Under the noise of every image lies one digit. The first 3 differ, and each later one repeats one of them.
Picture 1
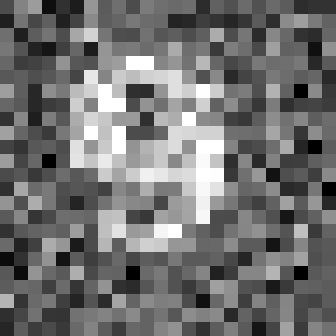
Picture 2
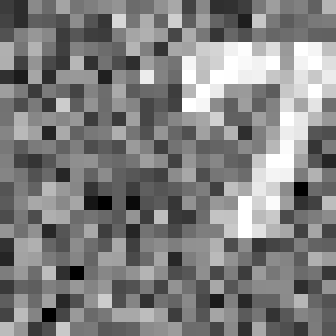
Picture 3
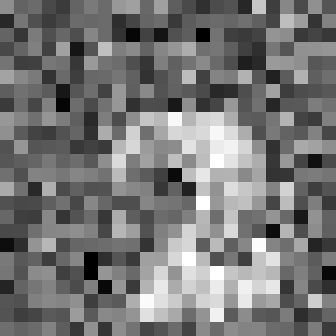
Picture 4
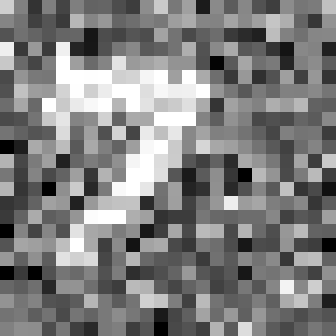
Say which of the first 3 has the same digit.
2
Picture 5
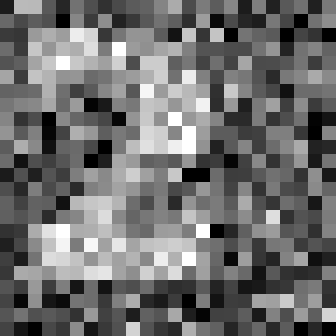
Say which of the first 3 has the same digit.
3
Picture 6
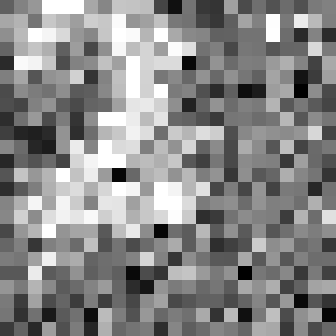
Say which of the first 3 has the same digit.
3
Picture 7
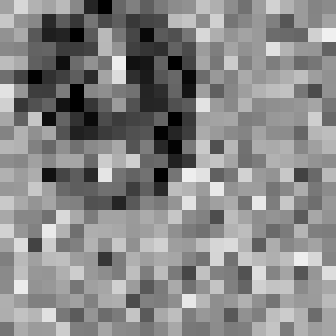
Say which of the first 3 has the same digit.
1
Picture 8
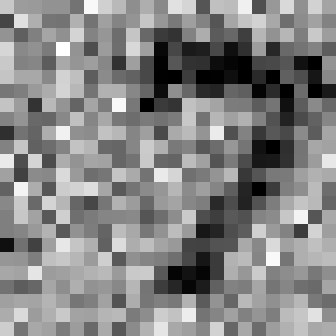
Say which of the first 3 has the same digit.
2
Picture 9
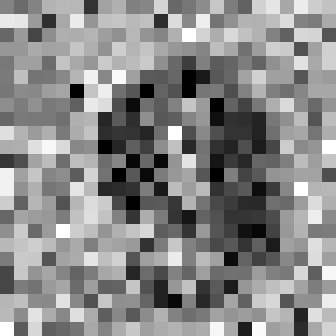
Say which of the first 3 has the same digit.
1
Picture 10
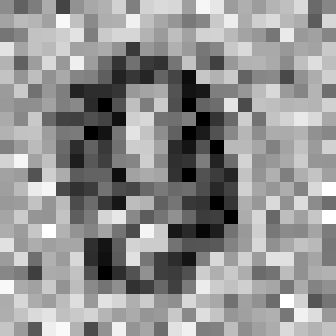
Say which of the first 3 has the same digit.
1
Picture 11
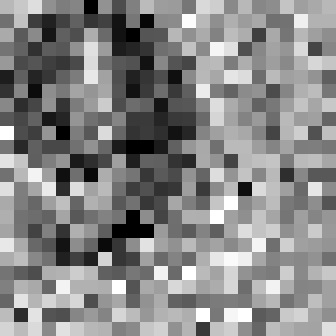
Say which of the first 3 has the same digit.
1
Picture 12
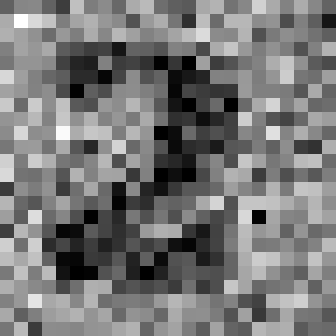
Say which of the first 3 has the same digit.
3
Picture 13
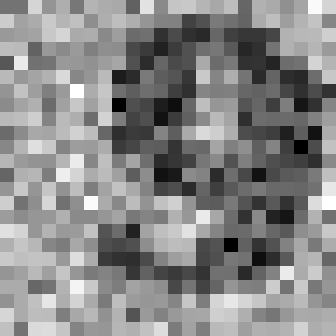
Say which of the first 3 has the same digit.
1
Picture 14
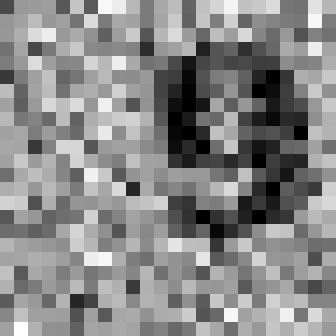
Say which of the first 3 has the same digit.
1
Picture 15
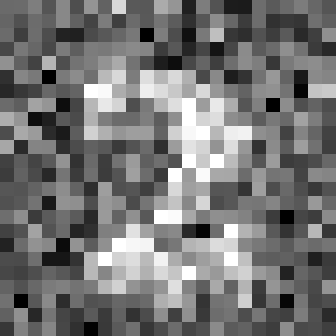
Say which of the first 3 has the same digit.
3
